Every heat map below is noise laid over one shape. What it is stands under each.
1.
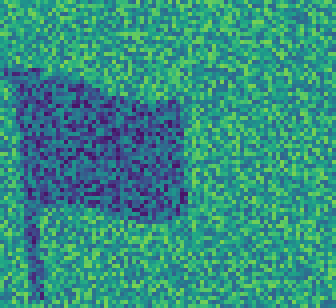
flag
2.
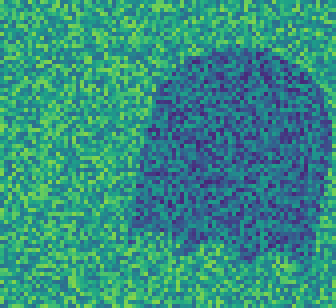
ghost
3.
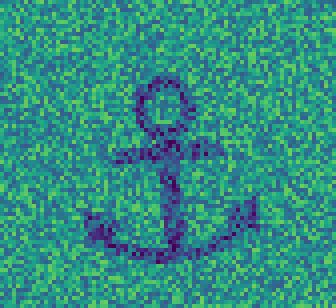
anchor
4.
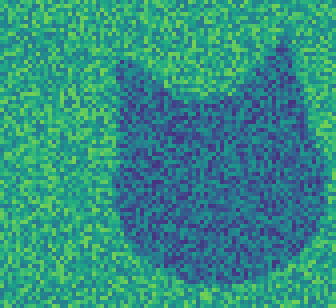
cat's head
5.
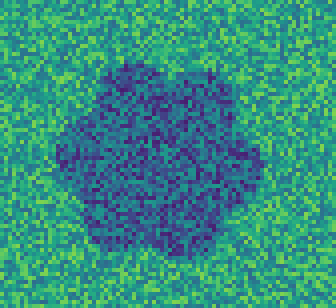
flower
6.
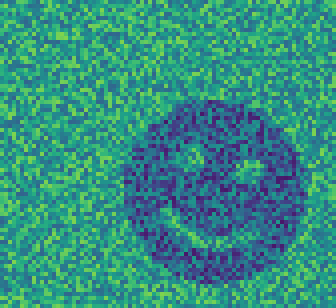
smiling face
